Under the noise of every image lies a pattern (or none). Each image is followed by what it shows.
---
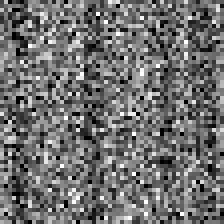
bands of columns
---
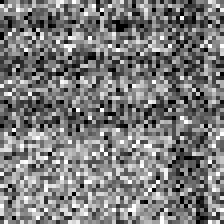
bands of rows crossing bands of columns
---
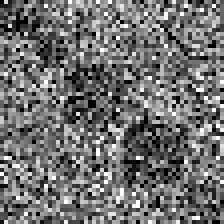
blocks along the diagonal
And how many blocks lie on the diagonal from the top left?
5
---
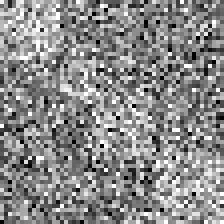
blocks along the diagonal
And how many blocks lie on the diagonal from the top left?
4
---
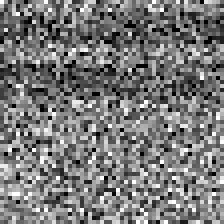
bands of rows
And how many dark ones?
2
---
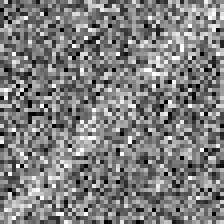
a diagonal band
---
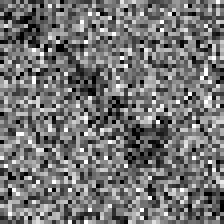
blocks along the diagonal
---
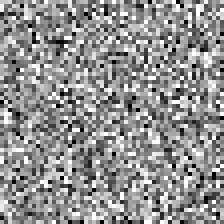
only noise
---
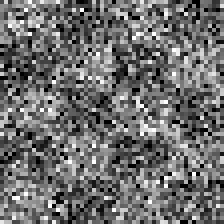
a checkerboard
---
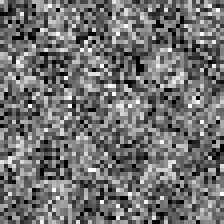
a checkerboard
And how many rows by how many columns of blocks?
5 by 6
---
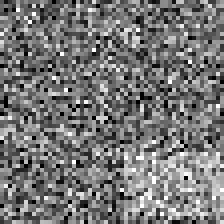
one block
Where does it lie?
bottom right
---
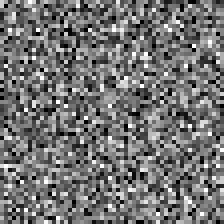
only noise
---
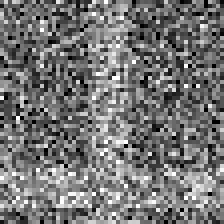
bands of rows crossing bands of columns
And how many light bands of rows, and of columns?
1 and 1
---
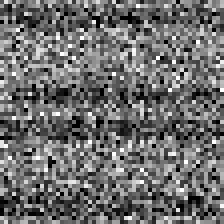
bands of rows
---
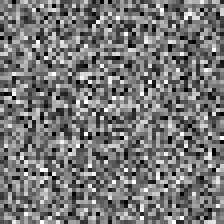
only noise
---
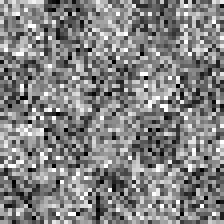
a checkerboard
